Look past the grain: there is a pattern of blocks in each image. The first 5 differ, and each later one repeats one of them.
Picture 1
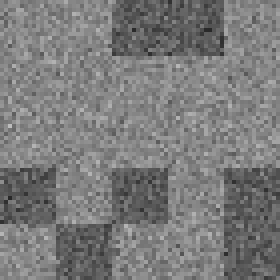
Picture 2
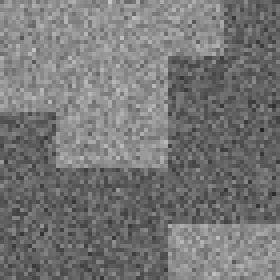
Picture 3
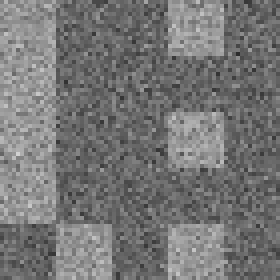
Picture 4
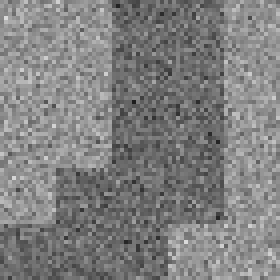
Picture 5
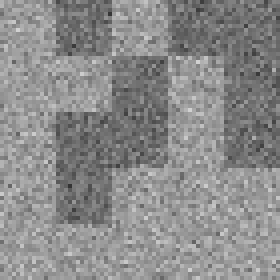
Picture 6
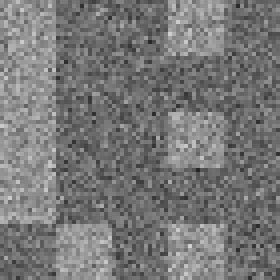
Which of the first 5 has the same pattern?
3
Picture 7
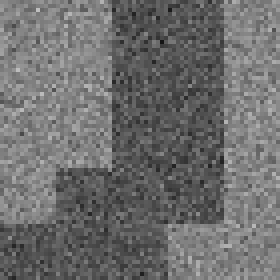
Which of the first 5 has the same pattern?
4
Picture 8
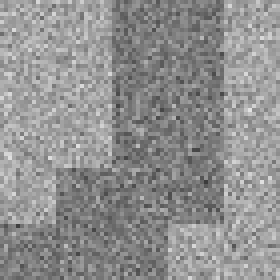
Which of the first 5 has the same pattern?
4
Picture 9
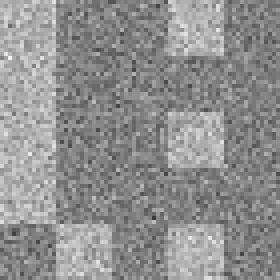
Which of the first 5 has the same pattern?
3
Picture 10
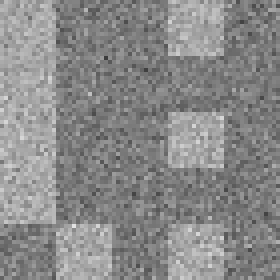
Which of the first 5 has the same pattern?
3
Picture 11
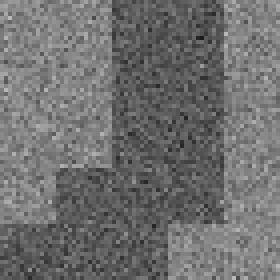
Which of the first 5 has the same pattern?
4
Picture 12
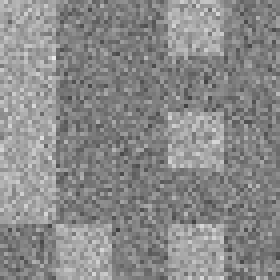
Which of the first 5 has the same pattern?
3
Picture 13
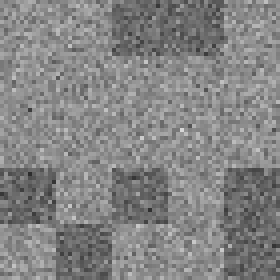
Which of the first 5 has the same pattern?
1
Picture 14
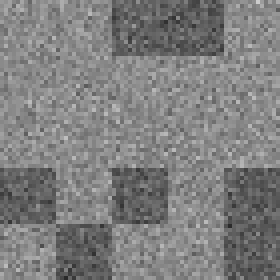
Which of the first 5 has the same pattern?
1
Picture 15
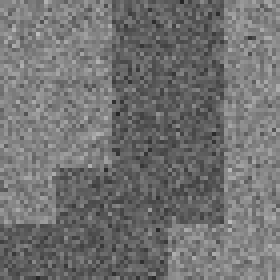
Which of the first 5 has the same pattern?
4
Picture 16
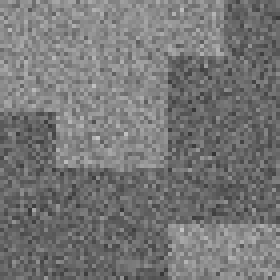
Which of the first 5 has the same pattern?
2
